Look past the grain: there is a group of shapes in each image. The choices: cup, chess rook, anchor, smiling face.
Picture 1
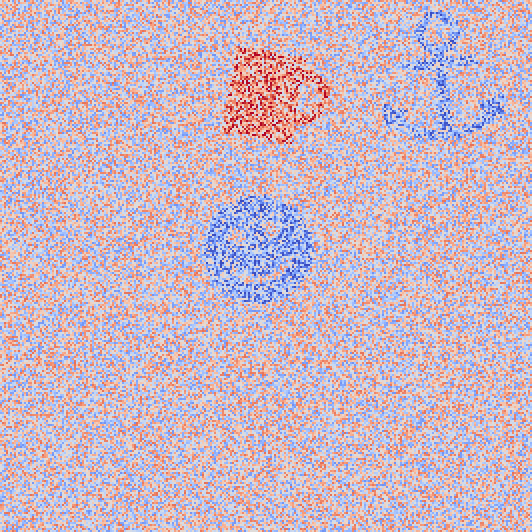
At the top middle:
cup
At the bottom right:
nothing
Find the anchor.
top right
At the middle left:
nothing
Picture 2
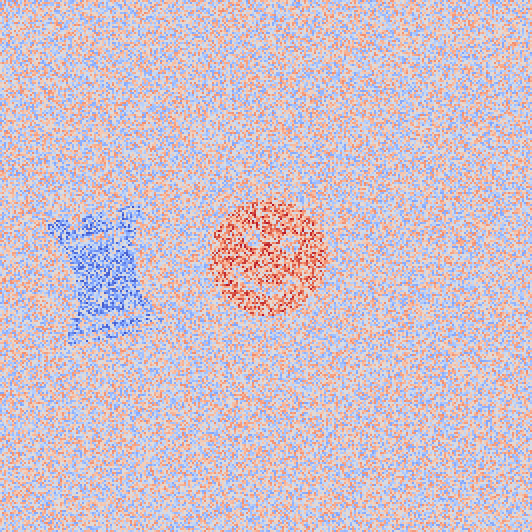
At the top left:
nothing
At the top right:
nothing
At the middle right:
nothing
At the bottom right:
nothing
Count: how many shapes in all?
2
